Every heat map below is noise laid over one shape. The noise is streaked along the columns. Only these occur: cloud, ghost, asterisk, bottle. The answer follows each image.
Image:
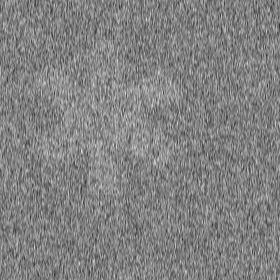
asterisk
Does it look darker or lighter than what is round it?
lighter
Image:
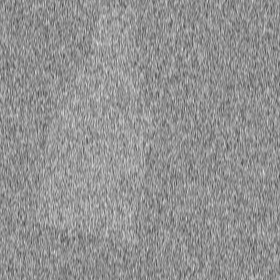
bottle
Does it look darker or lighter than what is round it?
lighter
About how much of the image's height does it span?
nearly all
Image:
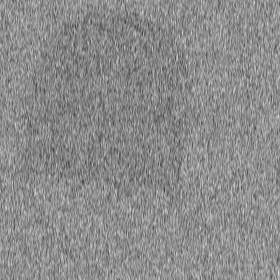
ghost
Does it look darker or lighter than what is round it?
darker
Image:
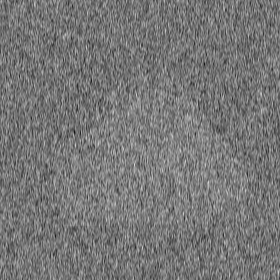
cloud
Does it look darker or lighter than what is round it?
lighter
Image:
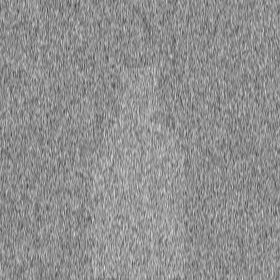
bottle
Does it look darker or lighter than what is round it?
lighter
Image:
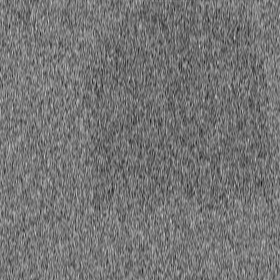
ghost
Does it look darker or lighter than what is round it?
darker
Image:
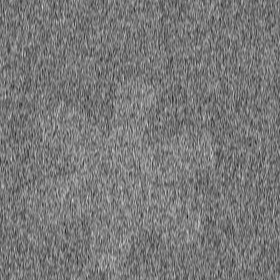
asterisk
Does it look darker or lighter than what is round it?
lighter
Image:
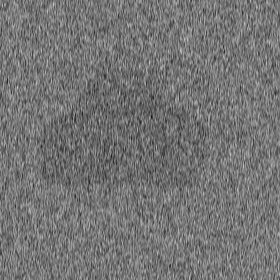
cloud
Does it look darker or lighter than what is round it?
darker
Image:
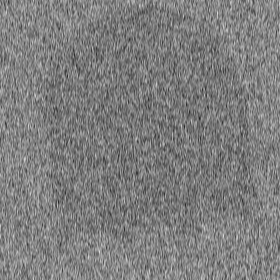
ghost
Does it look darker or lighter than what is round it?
darker
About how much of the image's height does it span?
nearly all
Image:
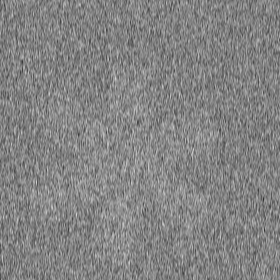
asterisk
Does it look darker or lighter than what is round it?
lighter
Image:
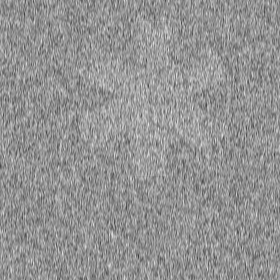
asterisk
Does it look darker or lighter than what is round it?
lighter
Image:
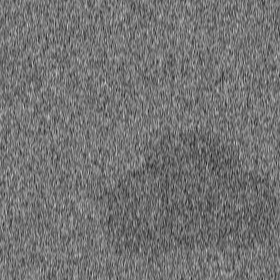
cloud
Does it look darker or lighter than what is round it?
darker
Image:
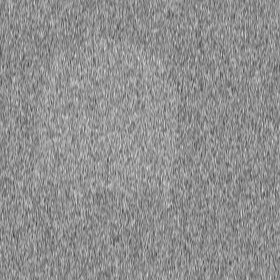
ghost
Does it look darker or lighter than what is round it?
lighter
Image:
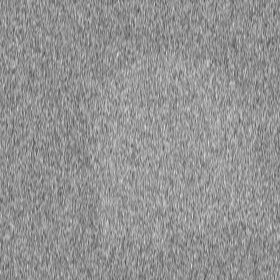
ghost
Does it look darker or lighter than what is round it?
lighter
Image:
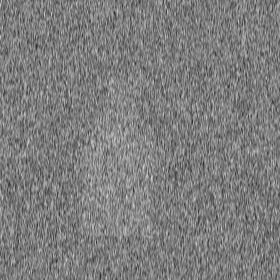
bottle
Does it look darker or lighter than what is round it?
lighter
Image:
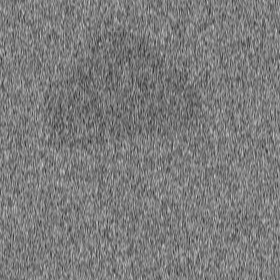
cloud
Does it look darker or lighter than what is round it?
darker
